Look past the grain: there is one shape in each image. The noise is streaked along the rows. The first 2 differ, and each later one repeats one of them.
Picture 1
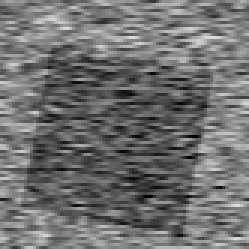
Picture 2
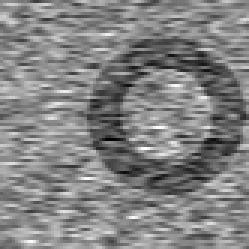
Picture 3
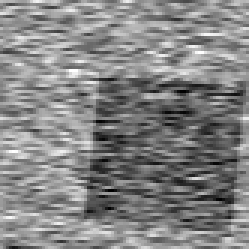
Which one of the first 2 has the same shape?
1
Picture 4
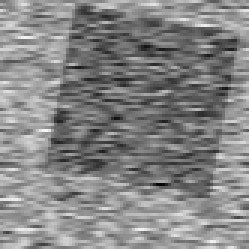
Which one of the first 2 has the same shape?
1
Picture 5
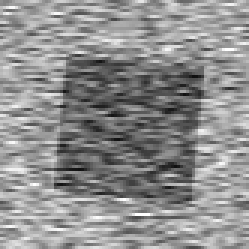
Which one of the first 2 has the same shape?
1
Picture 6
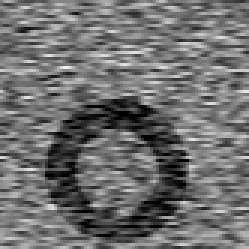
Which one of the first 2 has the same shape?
2
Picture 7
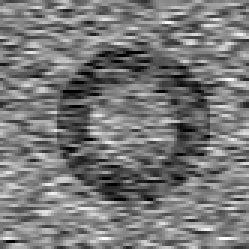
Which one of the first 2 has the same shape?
2
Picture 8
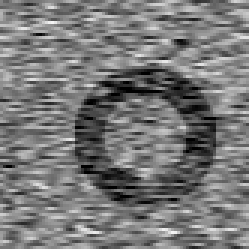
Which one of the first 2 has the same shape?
2
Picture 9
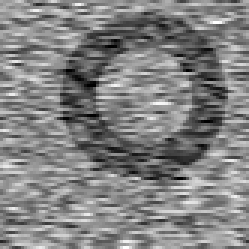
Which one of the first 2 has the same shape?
2
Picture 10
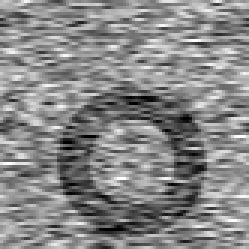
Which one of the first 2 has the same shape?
2
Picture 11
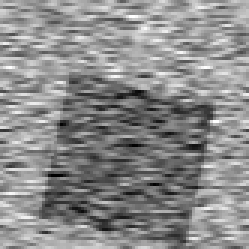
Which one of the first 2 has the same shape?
1
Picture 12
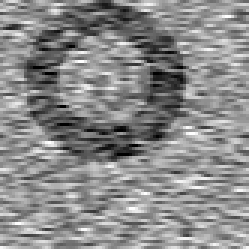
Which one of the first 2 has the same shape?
2
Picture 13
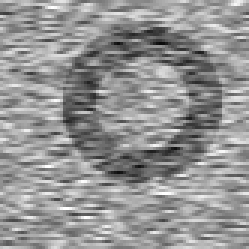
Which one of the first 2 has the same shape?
2
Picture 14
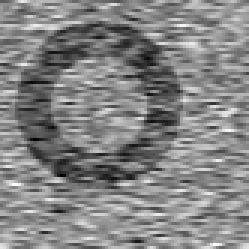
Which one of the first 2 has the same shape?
2
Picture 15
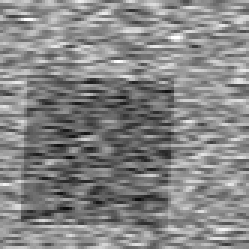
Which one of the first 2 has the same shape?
1
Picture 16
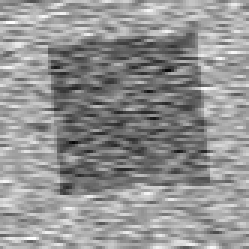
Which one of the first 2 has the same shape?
1
